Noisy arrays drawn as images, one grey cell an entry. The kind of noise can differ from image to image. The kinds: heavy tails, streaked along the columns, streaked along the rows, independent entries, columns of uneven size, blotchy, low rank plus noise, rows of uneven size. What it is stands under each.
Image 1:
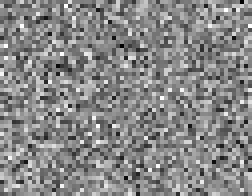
independent entries
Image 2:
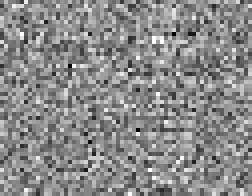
low rank plus noise
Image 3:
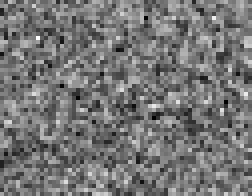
blotchy
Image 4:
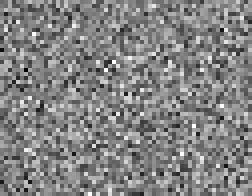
independent entries
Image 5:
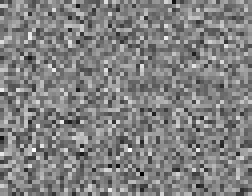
low rank plus noise
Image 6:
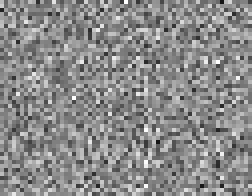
low rank plus noise
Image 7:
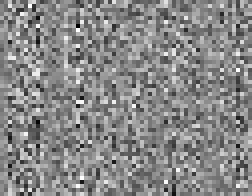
columns of uneven size
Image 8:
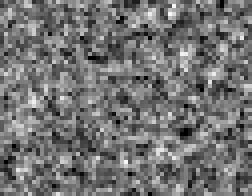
blotchy
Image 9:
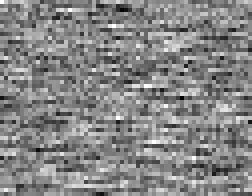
streaked along the rows
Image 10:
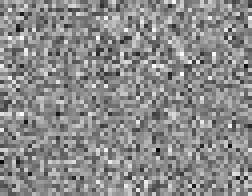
low rank plus noise
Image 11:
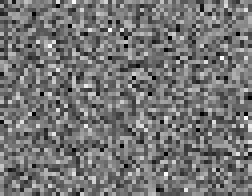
independent entries
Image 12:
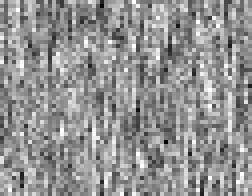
streaked along the columns
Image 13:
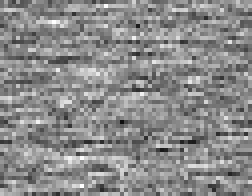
streaked along the rows
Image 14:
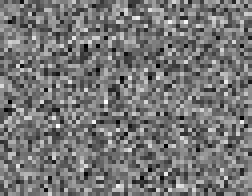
independent entries
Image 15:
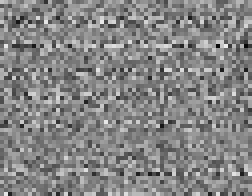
rows of uneven size
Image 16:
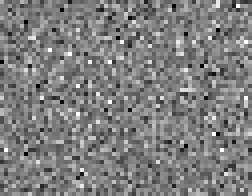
heavy tails
